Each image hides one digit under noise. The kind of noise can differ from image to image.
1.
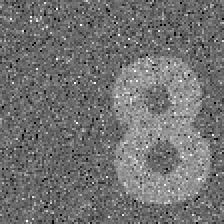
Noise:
heavy tails
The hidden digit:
8
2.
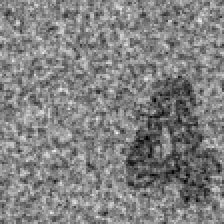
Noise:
blotchy
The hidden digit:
4
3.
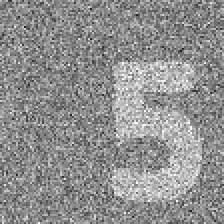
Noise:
independent entries
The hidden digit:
5
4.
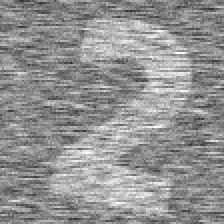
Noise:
streaked along the rows
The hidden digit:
2
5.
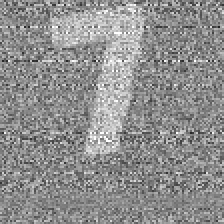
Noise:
rows of uneven size
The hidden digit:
7
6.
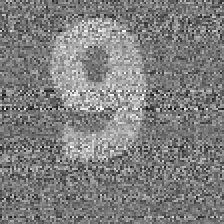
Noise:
rows of uneven size
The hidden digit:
9
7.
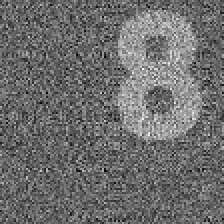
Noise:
low rank plus noise
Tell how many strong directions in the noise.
three or four
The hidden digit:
8
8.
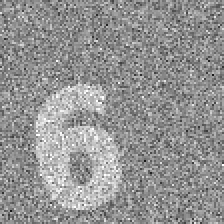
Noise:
independent entries
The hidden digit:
6
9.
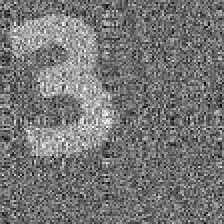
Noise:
low rank plus noise
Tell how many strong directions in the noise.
two
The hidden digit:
3
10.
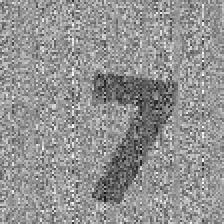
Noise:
columns of uneven size
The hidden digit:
7
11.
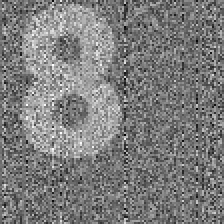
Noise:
columns of uneven size
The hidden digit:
8
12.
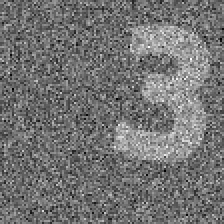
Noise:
independent entries
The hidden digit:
3
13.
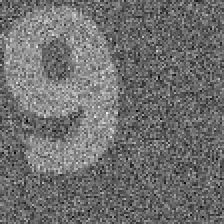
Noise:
independent entries
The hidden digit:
9
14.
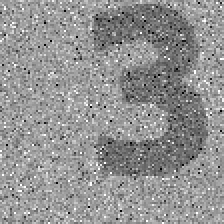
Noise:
heavy tails
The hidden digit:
3
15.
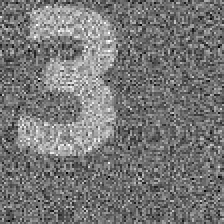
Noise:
low rank plus noise
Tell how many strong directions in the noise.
two
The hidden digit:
3
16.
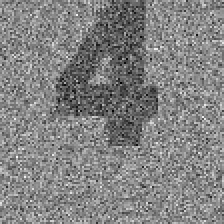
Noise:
independent entries
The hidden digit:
4
